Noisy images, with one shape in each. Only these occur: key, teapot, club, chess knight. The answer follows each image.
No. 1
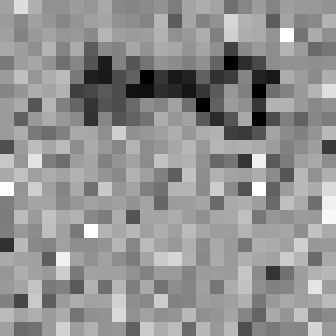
key
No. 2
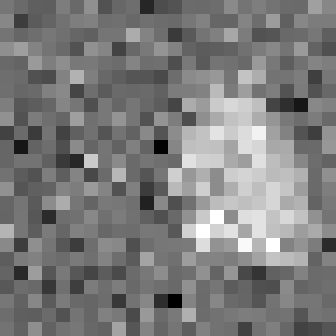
chess knight
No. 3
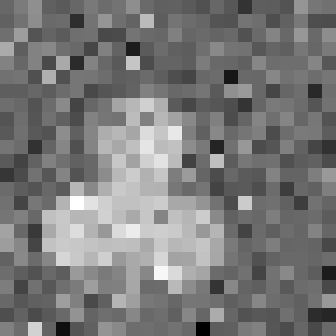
club
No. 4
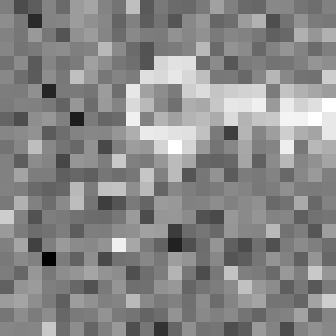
key
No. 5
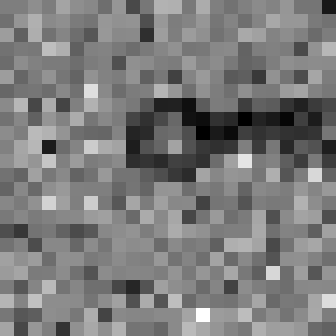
key
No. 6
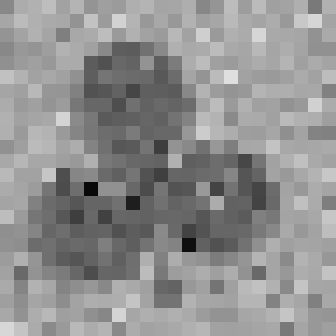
club
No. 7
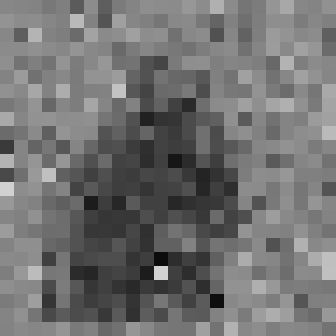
chess knight
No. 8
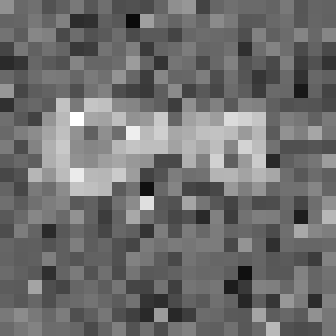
key
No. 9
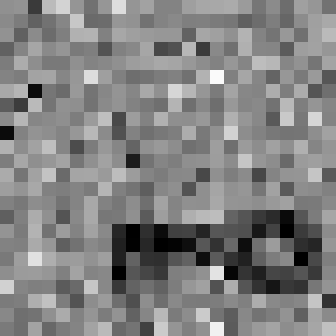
key
